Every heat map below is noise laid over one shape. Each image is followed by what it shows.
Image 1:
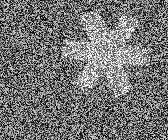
light asterisk
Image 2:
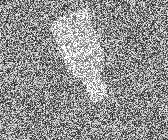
light bottle
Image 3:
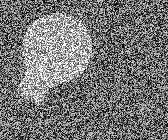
light light bulb
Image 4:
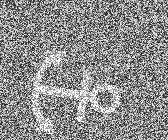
light anchor
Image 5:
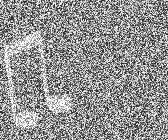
light pair of musical notes
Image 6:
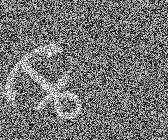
light anchor
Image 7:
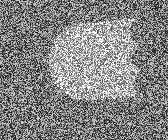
light ghost
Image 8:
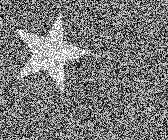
light star
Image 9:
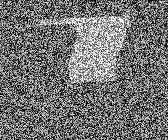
light flag
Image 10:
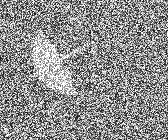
light umbrella
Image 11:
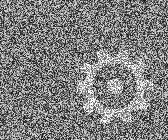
light gear
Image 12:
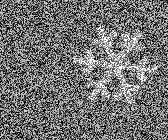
light snowflake
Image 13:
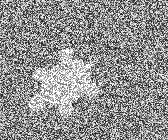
light turtle
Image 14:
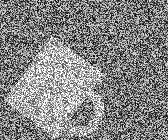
light cup
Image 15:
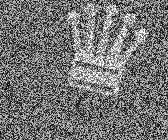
light chess queen
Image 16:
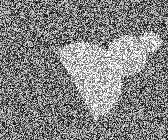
light chess pawn
